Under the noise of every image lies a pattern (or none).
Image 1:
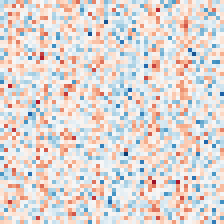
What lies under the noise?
bands of columns
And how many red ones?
6
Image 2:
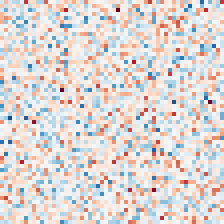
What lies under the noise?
only noise
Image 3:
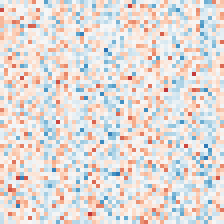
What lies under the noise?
bands of columns
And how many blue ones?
5
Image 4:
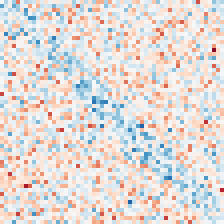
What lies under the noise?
a diagonal band
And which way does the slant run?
top left to bottom right
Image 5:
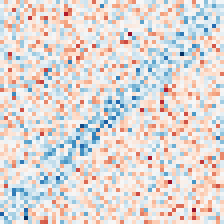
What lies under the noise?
a diagonal band
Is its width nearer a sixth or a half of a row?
a sixth
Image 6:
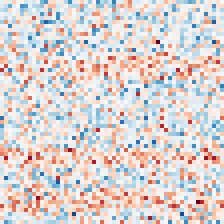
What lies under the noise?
bands of rows
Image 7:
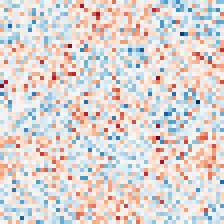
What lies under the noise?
a checkerboard
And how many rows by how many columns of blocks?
5 by 3
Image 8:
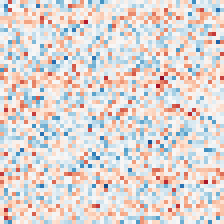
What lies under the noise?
bands of rows
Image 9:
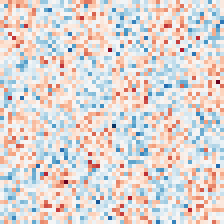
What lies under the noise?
a checkerboard
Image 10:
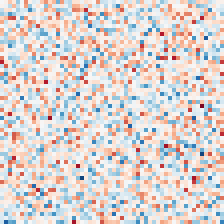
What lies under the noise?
only noise
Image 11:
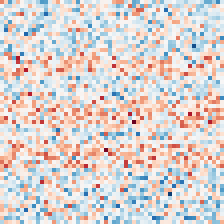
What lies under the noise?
bands of rows
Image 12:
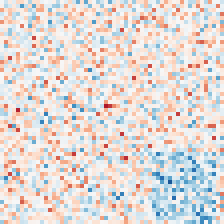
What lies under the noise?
one block
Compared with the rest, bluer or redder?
bluer
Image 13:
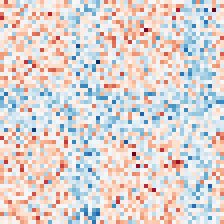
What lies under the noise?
bands of rows crossing bands of columns
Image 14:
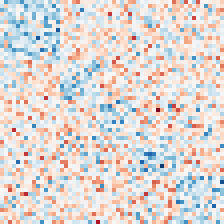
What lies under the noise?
blocks along the diagonal
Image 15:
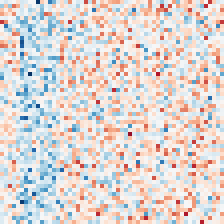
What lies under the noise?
one band of columns
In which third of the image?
left
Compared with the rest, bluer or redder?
bluer
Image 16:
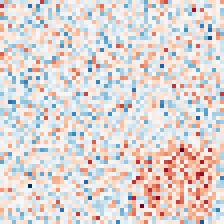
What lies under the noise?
one block
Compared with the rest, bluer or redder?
redder
